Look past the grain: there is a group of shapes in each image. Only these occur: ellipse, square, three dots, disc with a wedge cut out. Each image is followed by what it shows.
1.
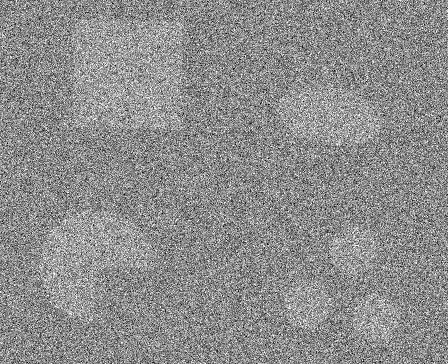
top left: square; top right: ellipse; bottom left: disc with a wedge cut out; bottom right: three dots
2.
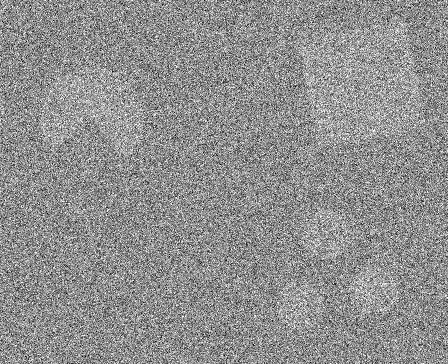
top left: disc with a wedge cut out; top right: square; bottom right: three dots
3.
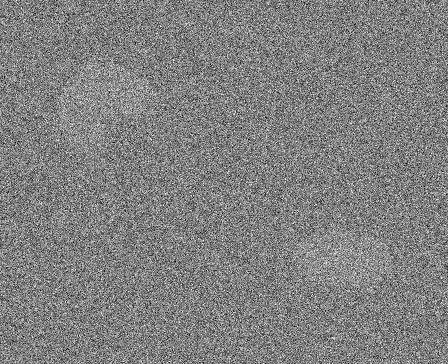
top left: disc with a wedge cut out; bottom right: ellipse
